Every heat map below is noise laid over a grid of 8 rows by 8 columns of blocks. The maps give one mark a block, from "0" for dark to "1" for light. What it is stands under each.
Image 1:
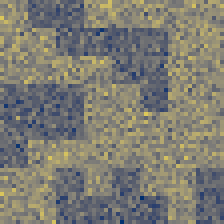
1 0 0 1 1 1 1 1
1 1 0 0 0 0 1 1
1 1 1 1 0 0 1 1
0 0 0 1 1 0 1 1
0 0 0 1 1 1 1 1
0 1 1 1 1 1 1 1
1 1 0 1 0 1 1 0
1 1 0 0 0 0 1 0
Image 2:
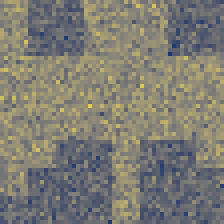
1 0 0 1 1 1 0 0
1 0 0 1 1 1 0 0
1 1 1 1 1 1 1 1
1 1 1 1 1 1 1 1
1 1 1 1 1 1 1 1
1 1 0 0 1 0 0 1
1 0 0 0 1 0 0 0
0 0 0 0 1 0 0 0
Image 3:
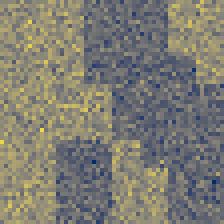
1 1 1 0 0 0 1 1
1 1 1 0 0 0 1 1
1 1 1 0 0 0 0 1
1 1 1 1 0 0 0 0
1 1 1 1 0 0 0 0
1 1 0 0 1 0 0 0
1 1 0 0 1 1 0 0
1 1 0 0 1 1 0 0
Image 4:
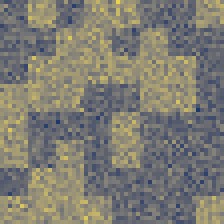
0 1 0 1 1 0 0 1
0 0 1 1 0 1 0 0
0 1 1 1 1 1 1 0
1 1 1 0 0 1 1 0
1 0 0 0 1 0 0 0
1 0 1 0 1 0 0 0
0 1 1 0 0 0 0 0
1 1 1 1 0 0 0 1
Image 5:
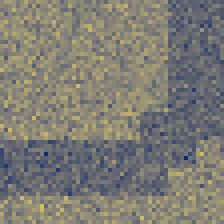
1 1 1 1 1 1 0 0
1 1 1 1 1 1 0 0
1 1 1 1 1 1 0 0
1 1 1 1 1 1 0 0
1 1 1 1 1 0 0 0
0 0 0 0 0 0 0 1
0 0 0 0 0 0 1 1
1 1 1 1 1 1 1 1
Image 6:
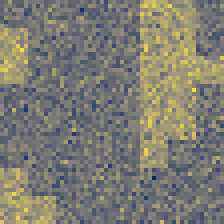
0 0 0 0 0 1 1 0
1 0 0 0 0 1 1 0
1 0 0 0 0 1 1 1
0 0 0 0 0 1 1 0
0 0 0 0 0 1 1 0
0 0 0 0 0 1 0 0
1 0 0 0 0 0 0 0
1 1 0 0 0 0 0 0
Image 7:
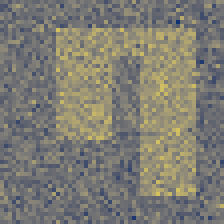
0 0 0 0 0 0 0 0
0 0 1 1 1 1 1 0
0 0 1 1 0 1 1 0
0 0 1 1 0 1 1 0
0 0 1 1 0 1 1 0
0 0 0 0 0 1 1 0
0 0 0 0 0 1 1 0
0 0 0 0 0 0 0 0
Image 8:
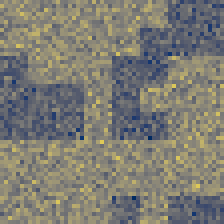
1 1 1 1 1 1 0 0
1 1 1 1 1 0 0 0
0 1 1 1 0 0 1 1
0 0 0 1 0 1 1 1
0 0 0 1 0 0 1 1
1 1 1 1 1 1 1 1
1 1 1 1 1 1 1 1
1 1 1 1 0 1 0 0
